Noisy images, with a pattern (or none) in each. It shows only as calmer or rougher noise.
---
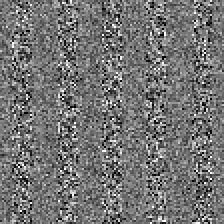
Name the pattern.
vertical stripes
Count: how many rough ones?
5
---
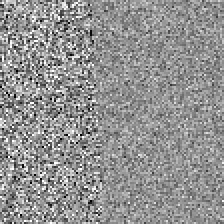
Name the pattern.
a sharp edge
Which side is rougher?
left
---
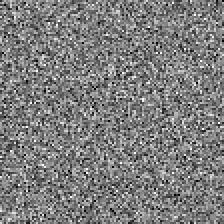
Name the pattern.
only noise
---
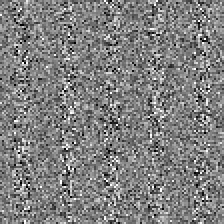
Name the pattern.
vertical stripes
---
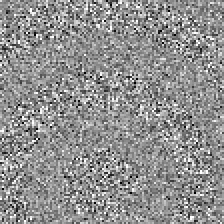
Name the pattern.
rings round one point
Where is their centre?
bottom middle
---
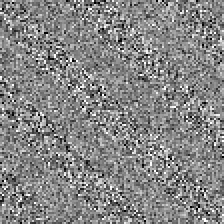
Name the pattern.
diagonal stripes
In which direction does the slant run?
top left to bottom right
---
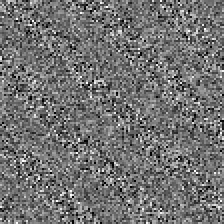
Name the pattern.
diagonal stripes
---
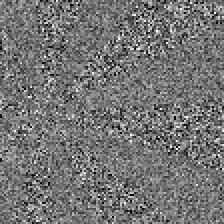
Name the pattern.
spokes from one point
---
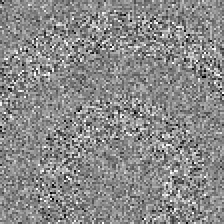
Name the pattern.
rings round one point
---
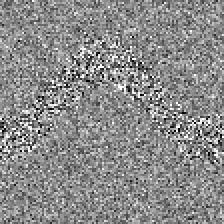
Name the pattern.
a wavy band
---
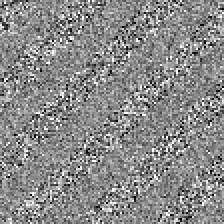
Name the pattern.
diagonal stripes
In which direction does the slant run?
bottom left to top right
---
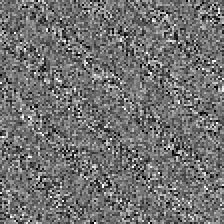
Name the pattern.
diagonal stripes
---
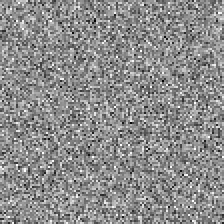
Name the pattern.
only noise
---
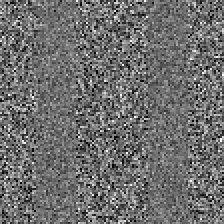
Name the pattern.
vertical stripes
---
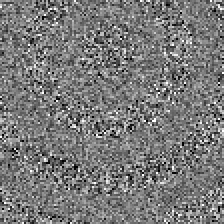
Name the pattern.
rings round one point
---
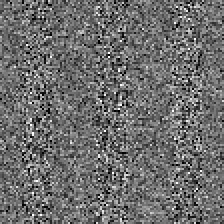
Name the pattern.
vertical stripes
